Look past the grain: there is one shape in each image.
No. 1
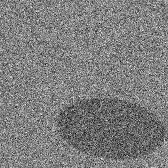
ellipse
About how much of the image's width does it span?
two thirds
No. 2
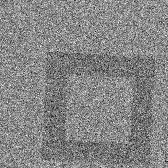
square frame
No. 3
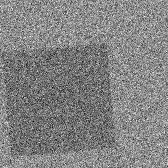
square
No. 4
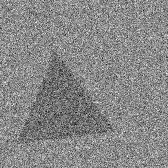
triangle
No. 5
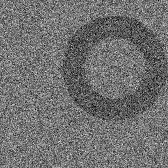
ring
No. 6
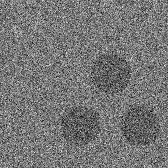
three dots
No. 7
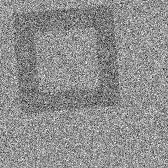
square frame
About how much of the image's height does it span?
two thirds
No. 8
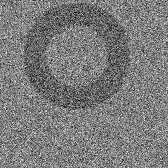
ring
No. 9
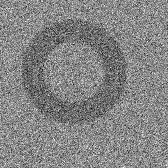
ring
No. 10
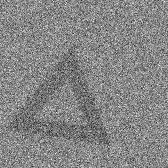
triangle frame
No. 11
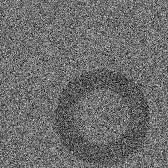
ring
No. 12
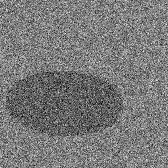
ellipse
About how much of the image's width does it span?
two thirds
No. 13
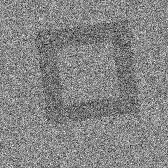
square frame
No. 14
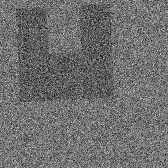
square with a notch
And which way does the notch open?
up
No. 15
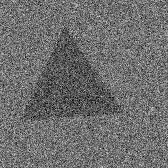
triangle
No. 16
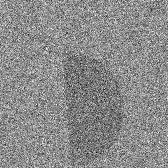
half disc
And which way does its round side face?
right
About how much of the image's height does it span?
two thirds
